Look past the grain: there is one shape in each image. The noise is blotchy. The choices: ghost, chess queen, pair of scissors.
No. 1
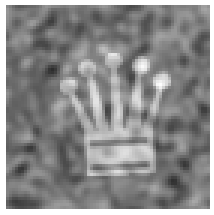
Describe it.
light chess queen
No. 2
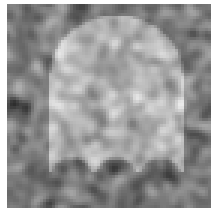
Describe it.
light ghost
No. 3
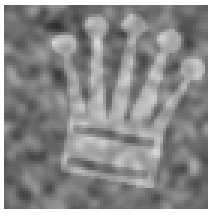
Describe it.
light chess queen
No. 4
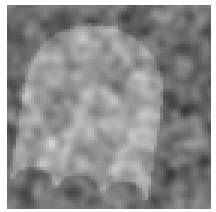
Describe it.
light ghost
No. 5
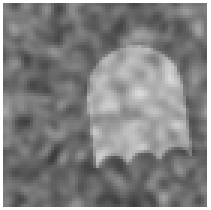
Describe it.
light ghost
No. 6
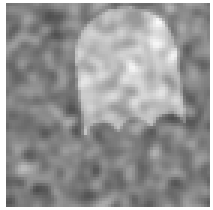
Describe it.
light ghost
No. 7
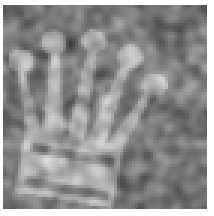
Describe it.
light chess queen
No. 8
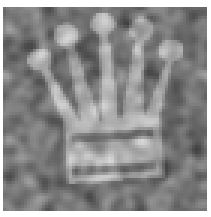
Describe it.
light chess queen
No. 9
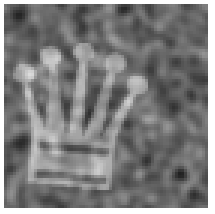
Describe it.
light chess queen
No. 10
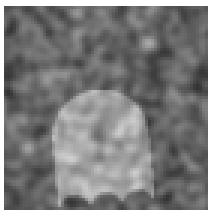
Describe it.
light ghost
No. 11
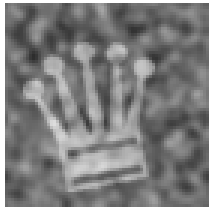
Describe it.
light chess queen
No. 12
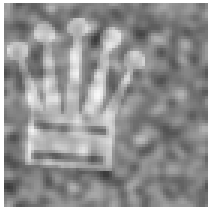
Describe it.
light chess queen
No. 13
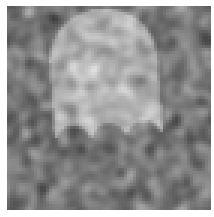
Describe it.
light ghost
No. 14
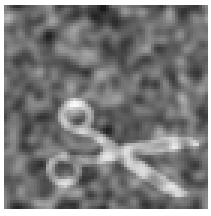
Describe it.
light pair of scissors
